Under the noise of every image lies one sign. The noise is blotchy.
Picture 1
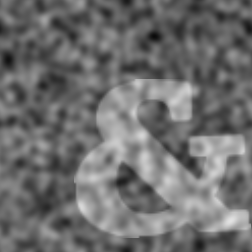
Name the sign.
ampersand
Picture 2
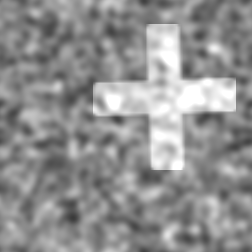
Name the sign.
plus sign
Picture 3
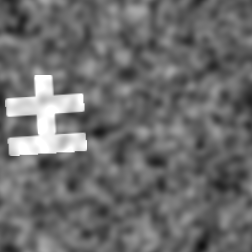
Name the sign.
plus-minus sign
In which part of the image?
middle left
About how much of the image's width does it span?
a third
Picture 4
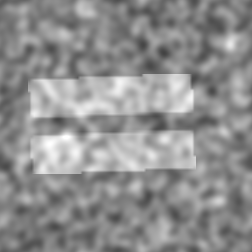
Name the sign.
equals sign
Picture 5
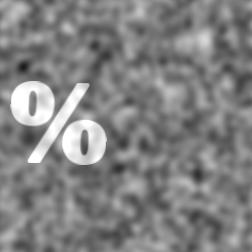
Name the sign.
percent sign
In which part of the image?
middle left
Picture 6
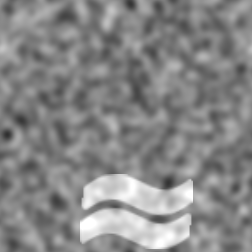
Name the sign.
approximately sign
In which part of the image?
bottom middle
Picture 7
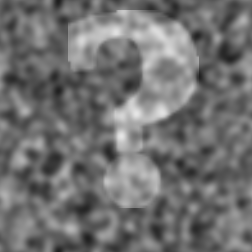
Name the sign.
question mark
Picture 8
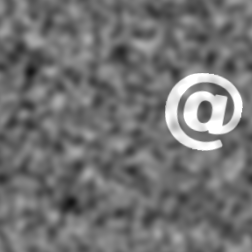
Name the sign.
at sign
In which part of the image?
middle right
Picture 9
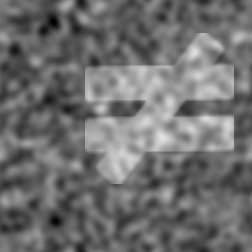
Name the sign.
not-equal sign
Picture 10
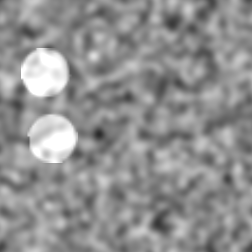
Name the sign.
colon
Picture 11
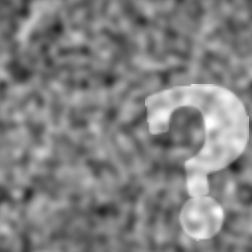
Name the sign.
question mark
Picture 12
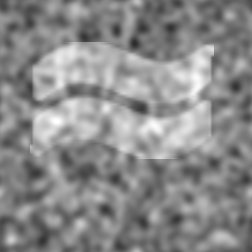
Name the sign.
approximately sign
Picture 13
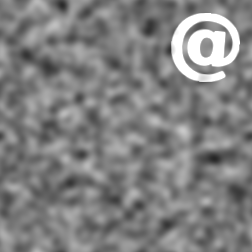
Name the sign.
at sign
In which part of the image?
top right
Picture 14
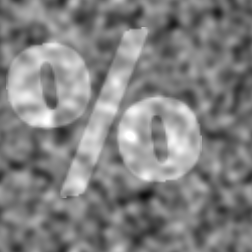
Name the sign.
percent sign
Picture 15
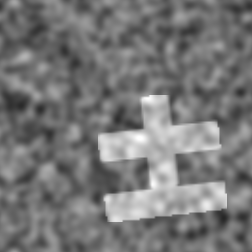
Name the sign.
plus-minus sign
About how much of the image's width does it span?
half
